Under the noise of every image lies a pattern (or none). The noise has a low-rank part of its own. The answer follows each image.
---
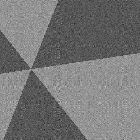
spokes from one point
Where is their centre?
middle left
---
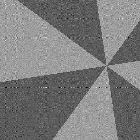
spokes from one point
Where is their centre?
middle right
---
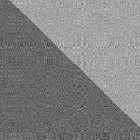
a sharp edge
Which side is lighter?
top right
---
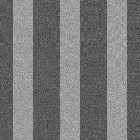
vertical stripes
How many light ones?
3
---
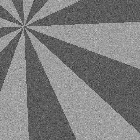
spokes from one point
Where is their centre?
top left
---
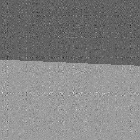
a sharp edge
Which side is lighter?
bottom
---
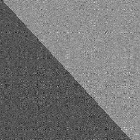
a sharp edge
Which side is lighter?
top right
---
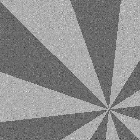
spokes from one point
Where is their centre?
bottom right
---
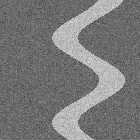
a wavy band
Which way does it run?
top to bottom
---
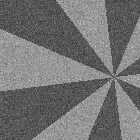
spokes from one point
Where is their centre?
middle right
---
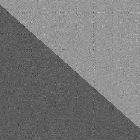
a sharp edge
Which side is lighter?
top right
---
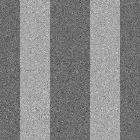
vertical stripes
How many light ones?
2
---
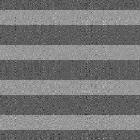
horizontal stripes
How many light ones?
4
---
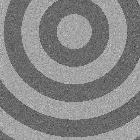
rings round one point
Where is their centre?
top middle
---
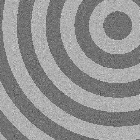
rings round one point
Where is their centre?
top right
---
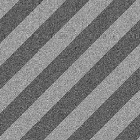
diagonal stripes
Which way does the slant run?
bottom left to top right
